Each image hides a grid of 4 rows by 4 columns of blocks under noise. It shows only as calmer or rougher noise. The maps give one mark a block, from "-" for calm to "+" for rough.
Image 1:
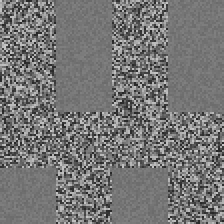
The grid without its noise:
+ - + -
+ - + -
+ + + +
- + - +
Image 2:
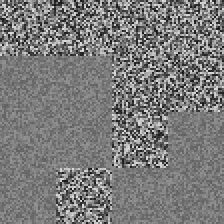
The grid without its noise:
+ + + +
- - + +
- - + -
- + - -
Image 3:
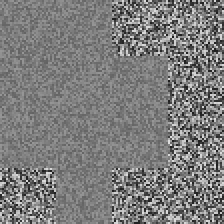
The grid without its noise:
- - + +
- - - +
- - - +
+ - + +
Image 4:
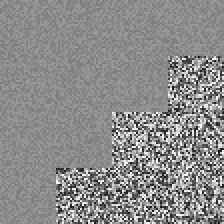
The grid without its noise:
- - - -
- - - +
- - + +
- + + +
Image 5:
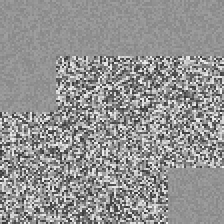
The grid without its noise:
- - - -
- + + +
+ + + +
+ + + -
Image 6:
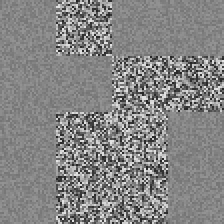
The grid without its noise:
- + - -
- - + +
- + + -
- + + -
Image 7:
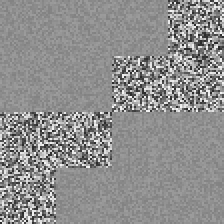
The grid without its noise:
- - - +
- - + +
+ + - -
+ - - -
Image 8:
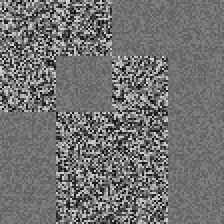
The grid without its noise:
+ + - -
+ - + -
- + + -
- + + -
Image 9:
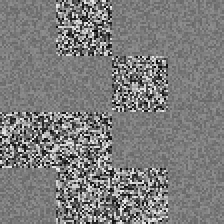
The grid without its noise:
- + - -
- - + -
+ + - -
- + + -
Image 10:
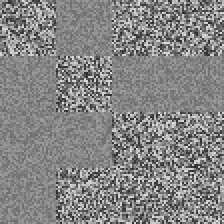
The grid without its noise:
+ - + +
- + - -
- - + +
- + + +
